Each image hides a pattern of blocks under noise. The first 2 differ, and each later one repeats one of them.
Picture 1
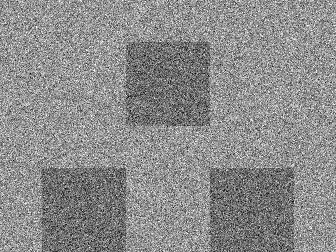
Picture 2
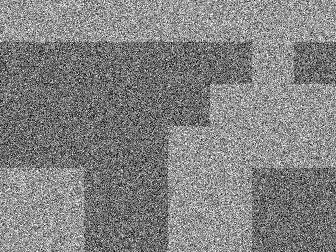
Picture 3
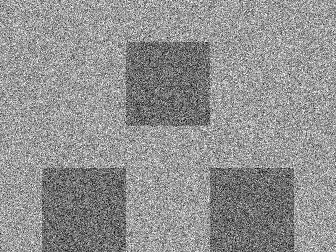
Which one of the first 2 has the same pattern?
1
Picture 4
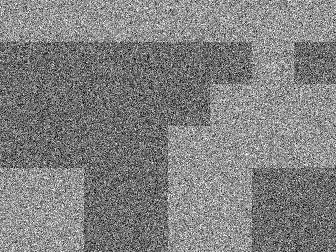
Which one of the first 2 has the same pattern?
2
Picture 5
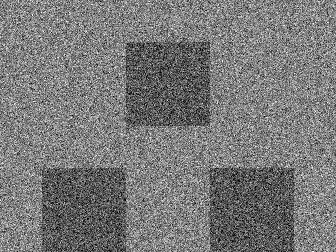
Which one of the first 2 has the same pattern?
1
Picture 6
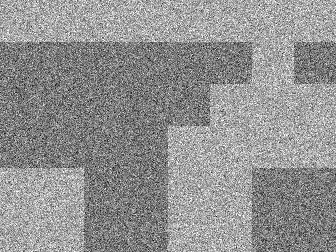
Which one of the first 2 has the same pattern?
2
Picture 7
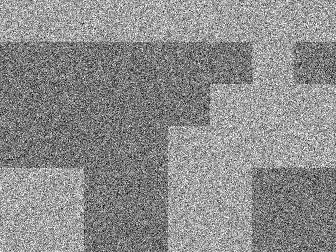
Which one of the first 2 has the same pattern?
2
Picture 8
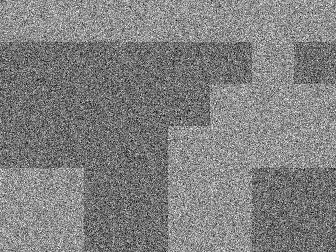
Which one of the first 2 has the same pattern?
2
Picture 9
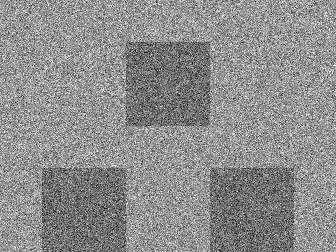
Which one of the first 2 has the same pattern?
1
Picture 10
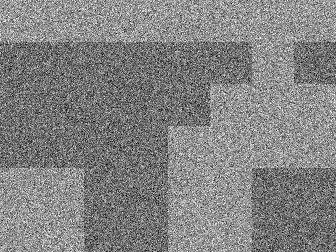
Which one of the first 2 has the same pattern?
2
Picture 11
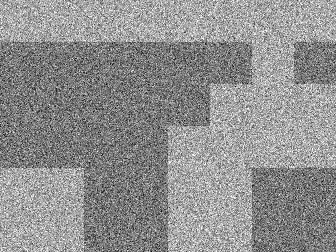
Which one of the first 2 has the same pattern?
2
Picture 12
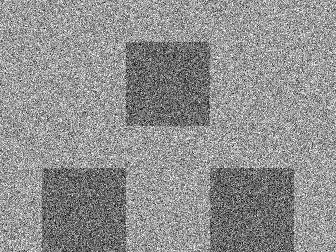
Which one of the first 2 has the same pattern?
1
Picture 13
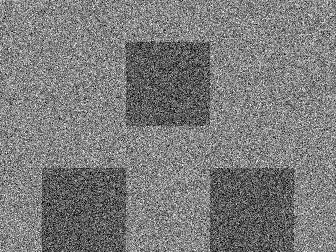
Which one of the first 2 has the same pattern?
1
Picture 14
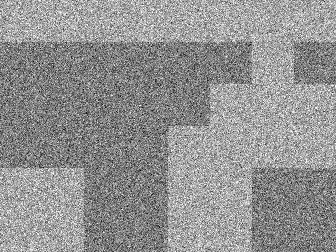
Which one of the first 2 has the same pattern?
2
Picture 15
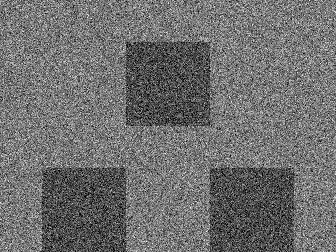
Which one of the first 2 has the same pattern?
1
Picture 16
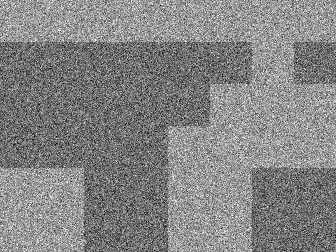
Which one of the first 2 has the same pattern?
2
